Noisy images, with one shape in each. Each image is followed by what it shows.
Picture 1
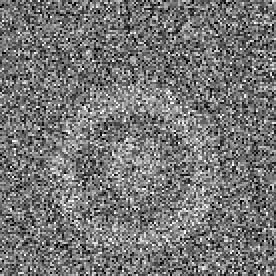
bullseye
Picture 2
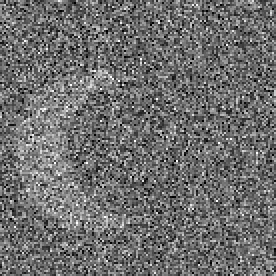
crescent
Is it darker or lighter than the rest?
lighter
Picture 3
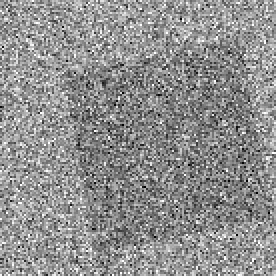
square
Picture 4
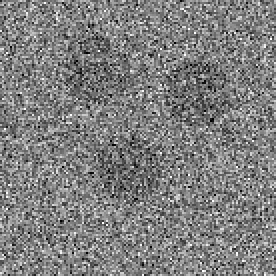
three dots
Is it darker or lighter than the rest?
darker
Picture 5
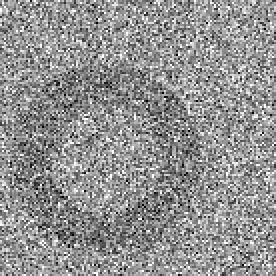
ring
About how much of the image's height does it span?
two thirds
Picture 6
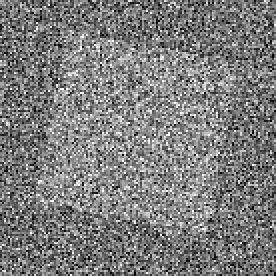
square
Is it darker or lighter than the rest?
lighter
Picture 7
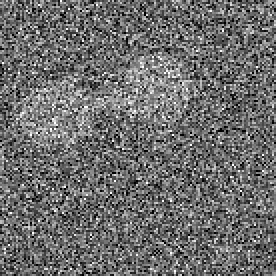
dumbbell
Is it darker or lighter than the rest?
lighter
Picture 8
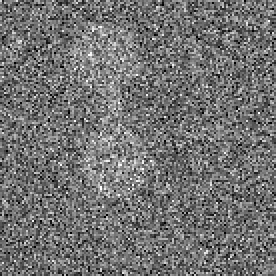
dumbbell
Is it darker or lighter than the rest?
lighter
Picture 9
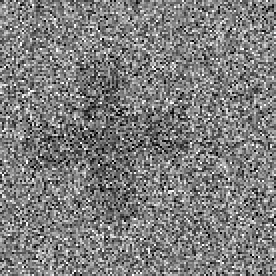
cross
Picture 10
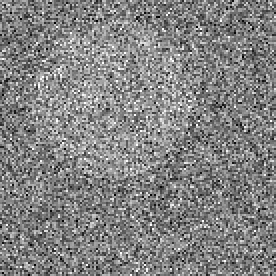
disc
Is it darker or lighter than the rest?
lighter
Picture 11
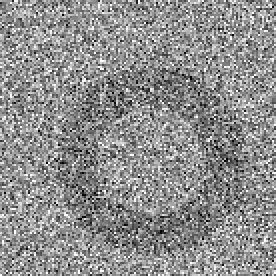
ring
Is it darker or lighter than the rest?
darker
